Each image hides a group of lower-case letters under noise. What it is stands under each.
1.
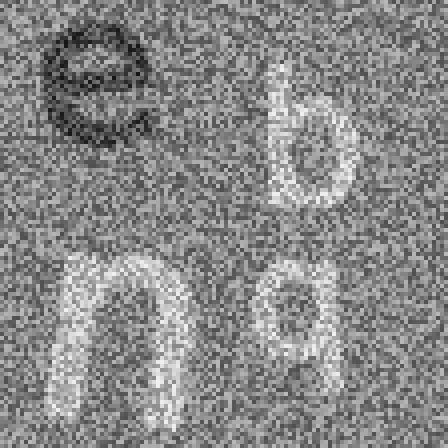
top left: dark e; top right: light b; bottom left: light n; bottom right: light q
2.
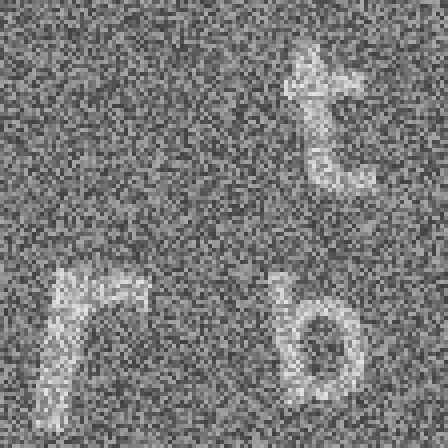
top right: light t; bottom left: light r; bottom right: light b
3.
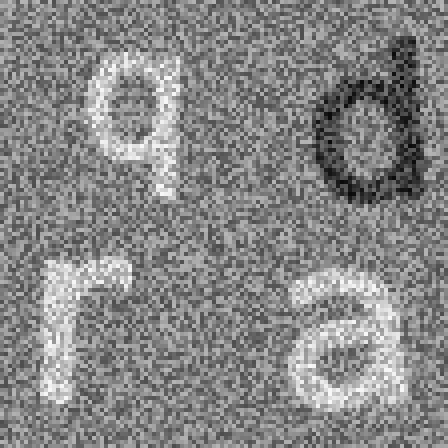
top left: light q; top right: dark d; bottom left: light r; bottom right: light a
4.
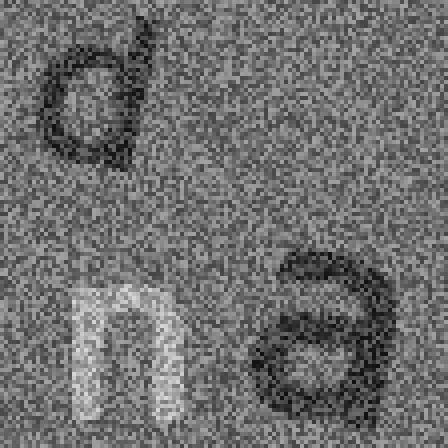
top left: dark d; bottom left: light n; bottom right: dark a
